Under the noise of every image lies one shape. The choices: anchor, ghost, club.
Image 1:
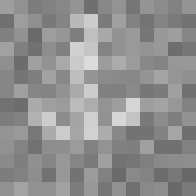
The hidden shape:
anchor
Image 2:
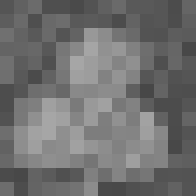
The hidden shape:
club
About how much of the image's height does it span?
nearly all
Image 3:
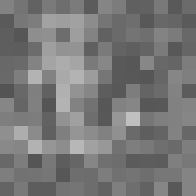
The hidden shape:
anchor
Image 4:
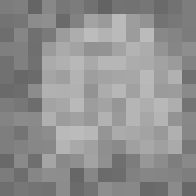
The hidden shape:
ghost
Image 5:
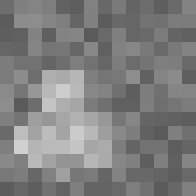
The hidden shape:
club
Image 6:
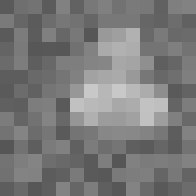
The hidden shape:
club
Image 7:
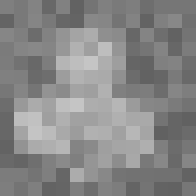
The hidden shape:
club
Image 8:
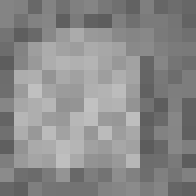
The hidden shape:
ghost
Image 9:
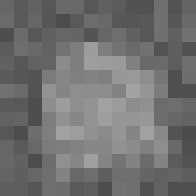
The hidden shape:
ghost
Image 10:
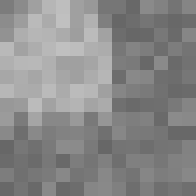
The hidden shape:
ghost
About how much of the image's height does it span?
two thirds
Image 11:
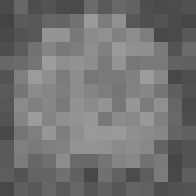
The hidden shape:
ghost
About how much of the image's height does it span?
nearly all
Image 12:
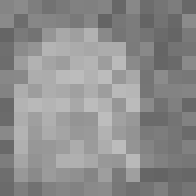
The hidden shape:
ghost
